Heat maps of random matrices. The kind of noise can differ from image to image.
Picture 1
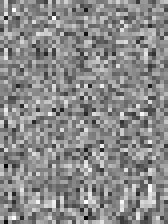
low rank plus noise
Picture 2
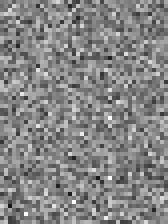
independent entries
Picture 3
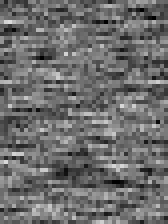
streaked along the rows
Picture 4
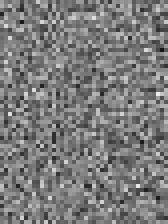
low rank plus noise
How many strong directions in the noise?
one
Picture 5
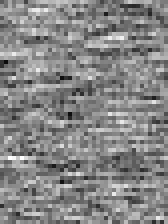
streaked along the rows
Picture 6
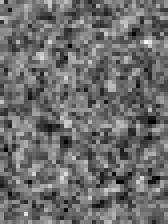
blotchy
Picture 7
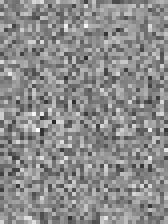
low rank plus noise
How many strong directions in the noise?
five to eight
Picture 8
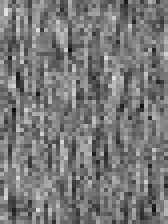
streaked along the columns
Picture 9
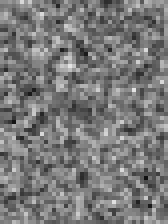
blotchy
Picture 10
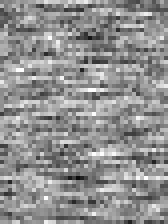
streaked along the rows
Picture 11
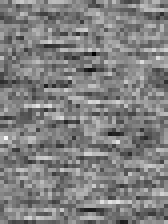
streaked along the rows
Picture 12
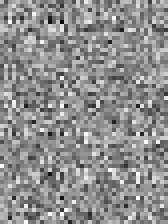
low rank plus noise
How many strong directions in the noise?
one
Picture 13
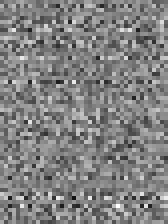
rows of uneven size
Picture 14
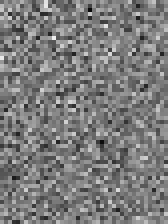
low rank plus noise
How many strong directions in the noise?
two
